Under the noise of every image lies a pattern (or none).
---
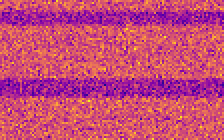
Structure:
bands of rows
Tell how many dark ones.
2
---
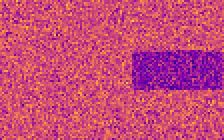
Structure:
one block
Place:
middle right
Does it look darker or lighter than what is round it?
darker
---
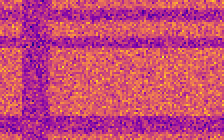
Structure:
bands of rows crossing bands of columns
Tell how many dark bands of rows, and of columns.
3 and 1
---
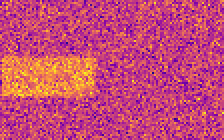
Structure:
one block
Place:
middle left
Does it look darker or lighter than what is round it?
lighter
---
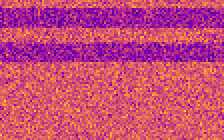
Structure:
bands of rows
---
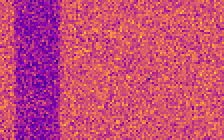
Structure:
one band of columns
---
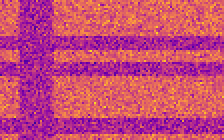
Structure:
bands of rows crossing bands of columns
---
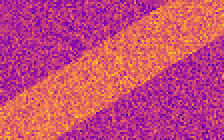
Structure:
a diagonal band
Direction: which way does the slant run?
bottom left to top right
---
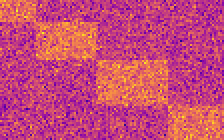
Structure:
blocks along the diagonal
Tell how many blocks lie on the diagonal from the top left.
4
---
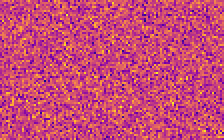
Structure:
only noise
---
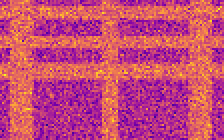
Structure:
bands of rows crossing bands of columns
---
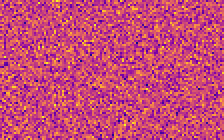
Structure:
only noise
